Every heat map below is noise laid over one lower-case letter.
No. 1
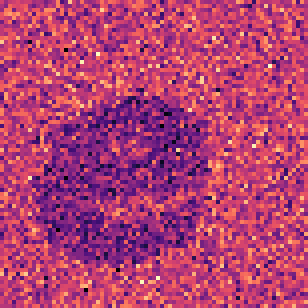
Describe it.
dark e
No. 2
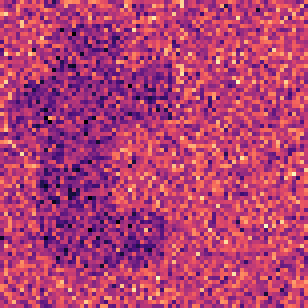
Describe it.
dark t
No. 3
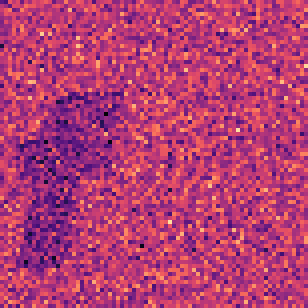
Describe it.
dark f
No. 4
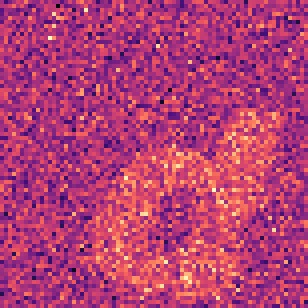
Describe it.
light d
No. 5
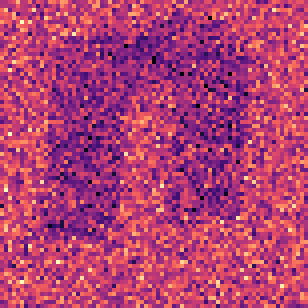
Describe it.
dark n
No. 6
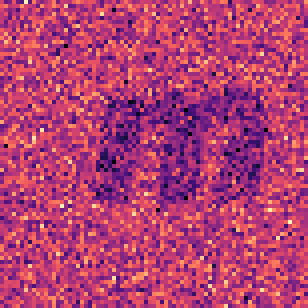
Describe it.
dark m
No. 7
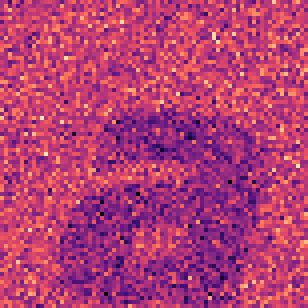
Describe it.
dark a
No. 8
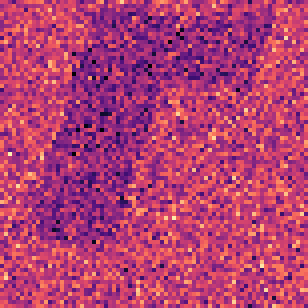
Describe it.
dark r
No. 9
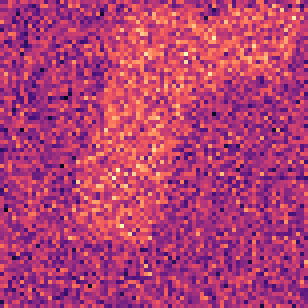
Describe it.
light r
